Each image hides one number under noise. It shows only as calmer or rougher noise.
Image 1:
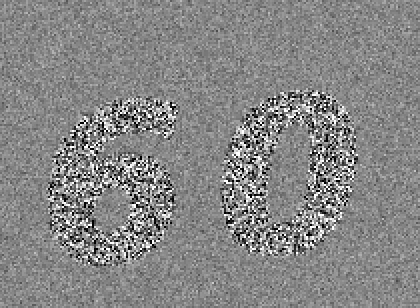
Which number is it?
60
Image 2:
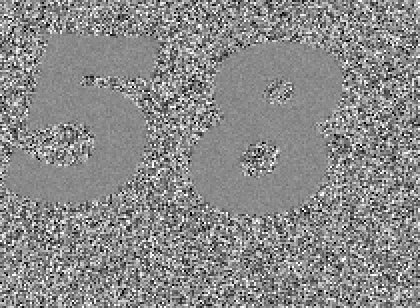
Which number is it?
58
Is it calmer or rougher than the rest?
calmer
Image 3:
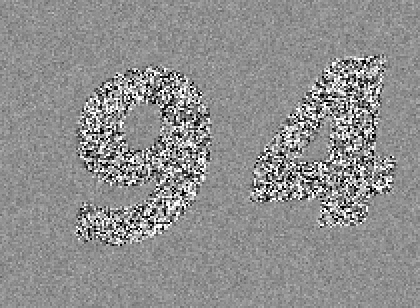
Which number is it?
94
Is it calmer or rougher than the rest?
rougher
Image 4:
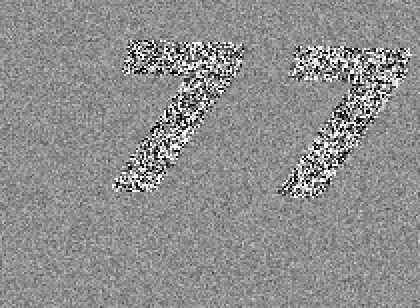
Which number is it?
77
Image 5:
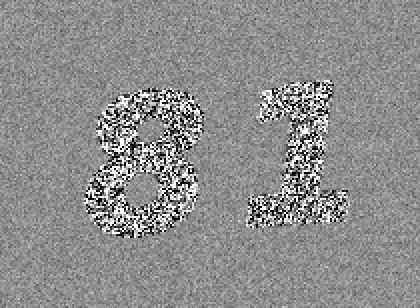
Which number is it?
81
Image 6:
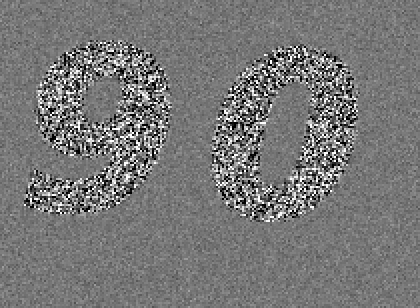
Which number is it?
90
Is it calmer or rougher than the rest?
rougher
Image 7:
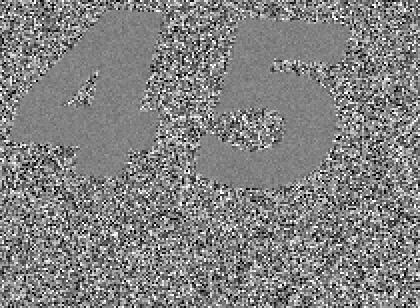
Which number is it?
45
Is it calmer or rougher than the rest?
calmer
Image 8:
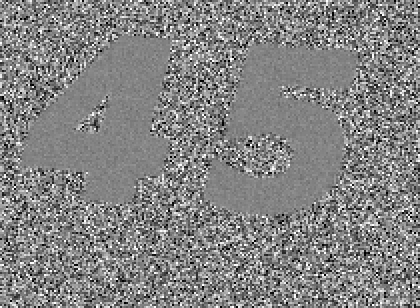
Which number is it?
45
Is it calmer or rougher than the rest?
calmer
